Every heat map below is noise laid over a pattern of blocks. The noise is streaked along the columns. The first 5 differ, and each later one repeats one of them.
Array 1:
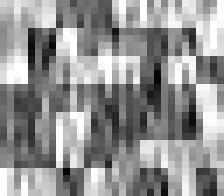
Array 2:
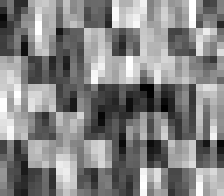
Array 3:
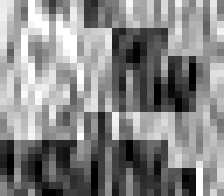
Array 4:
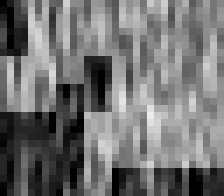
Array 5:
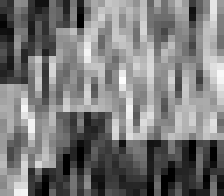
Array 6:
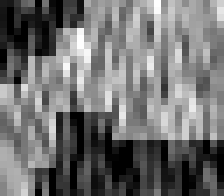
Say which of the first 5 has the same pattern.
5
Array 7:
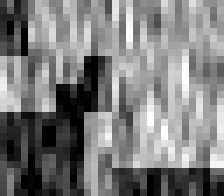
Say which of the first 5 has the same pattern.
4
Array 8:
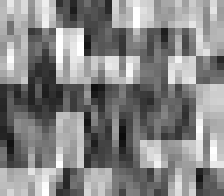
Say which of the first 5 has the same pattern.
1
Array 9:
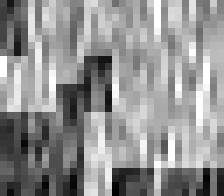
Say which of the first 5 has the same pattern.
4
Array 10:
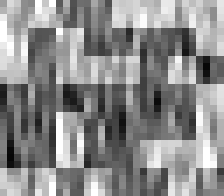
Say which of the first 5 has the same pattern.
1
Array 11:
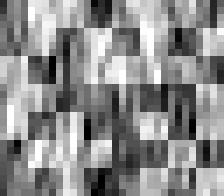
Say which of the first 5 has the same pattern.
2
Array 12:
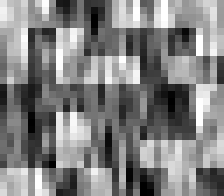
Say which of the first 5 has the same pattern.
1
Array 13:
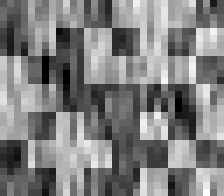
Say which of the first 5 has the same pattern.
2
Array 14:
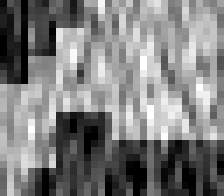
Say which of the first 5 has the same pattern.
5
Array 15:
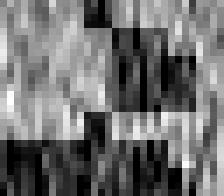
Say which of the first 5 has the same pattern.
3
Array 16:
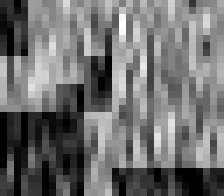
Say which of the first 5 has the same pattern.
4
